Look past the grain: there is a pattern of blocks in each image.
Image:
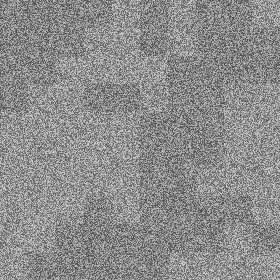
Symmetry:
no symmetry
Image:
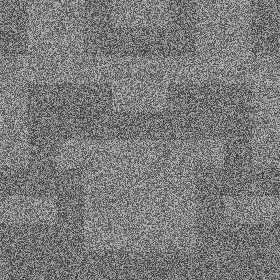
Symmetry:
left and right mirror each other
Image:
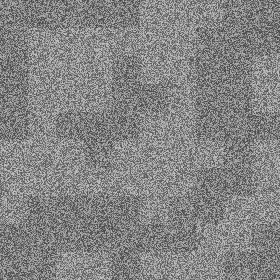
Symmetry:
mirrored about the diagonal from the top left
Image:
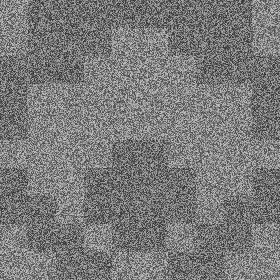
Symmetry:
left and right mirror each other
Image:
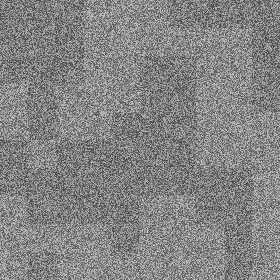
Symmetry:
no symmetry
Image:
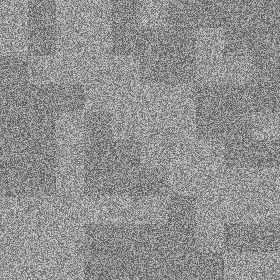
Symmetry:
mirrored about the diagonal from the bottom left
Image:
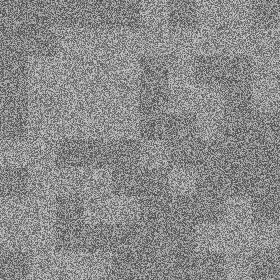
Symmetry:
mirrored about the diagonal from the top left
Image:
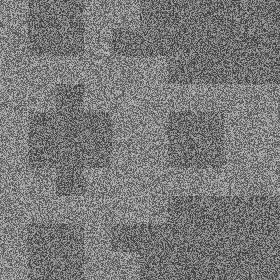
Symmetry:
top and bottom mirror each other
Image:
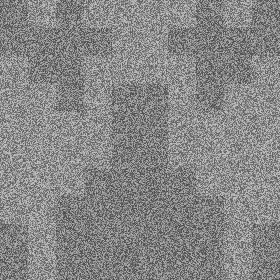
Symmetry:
left and right mirror each other
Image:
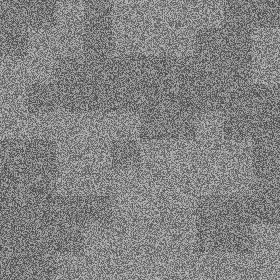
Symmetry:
no symmetry
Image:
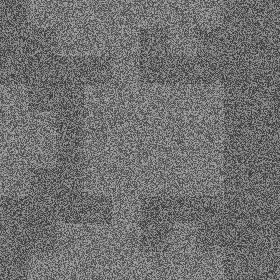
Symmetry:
top and bottom mirror each other
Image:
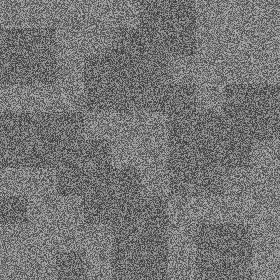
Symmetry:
mirrored about the diagonal from the bottom left
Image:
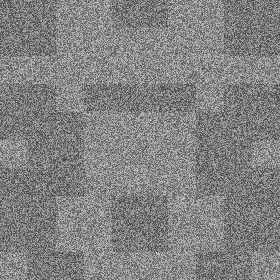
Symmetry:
left and right mirror each other
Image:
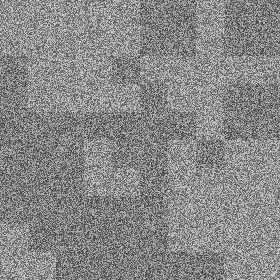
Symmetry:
mirrored about the diagonal from the bottom left
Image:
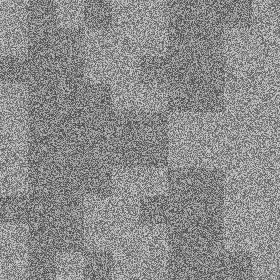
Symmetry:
top and bottom mirror each other
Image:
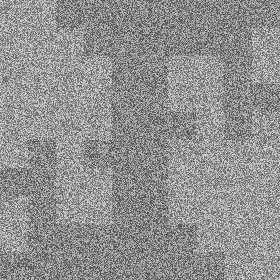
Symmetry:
the same after a half turn
